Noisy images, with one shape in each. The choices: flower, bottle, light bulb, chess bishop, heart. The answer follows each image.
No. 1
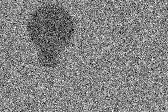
light bulb
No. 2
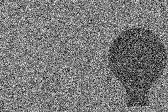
light bulb
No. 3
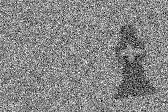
chess bishop
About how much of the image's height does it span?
two thirds
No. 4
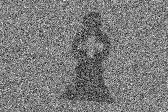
chess bishop
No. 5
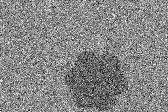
flower
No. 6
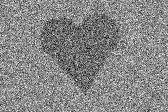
heart
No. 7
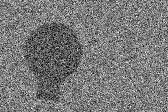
light bulb
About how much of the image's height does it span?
two thirds
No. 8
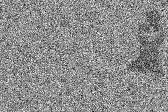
chess bishop
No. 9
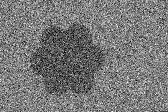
flower
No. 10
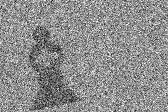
chess bishop
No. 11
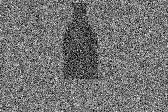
bottle
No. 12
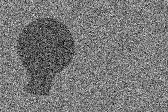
light bulb
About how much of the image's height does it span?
two thirds
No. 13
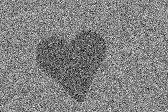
heart
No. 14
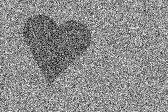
heart
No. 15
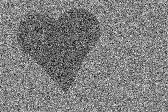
heart
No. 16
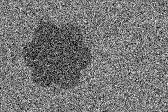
flower
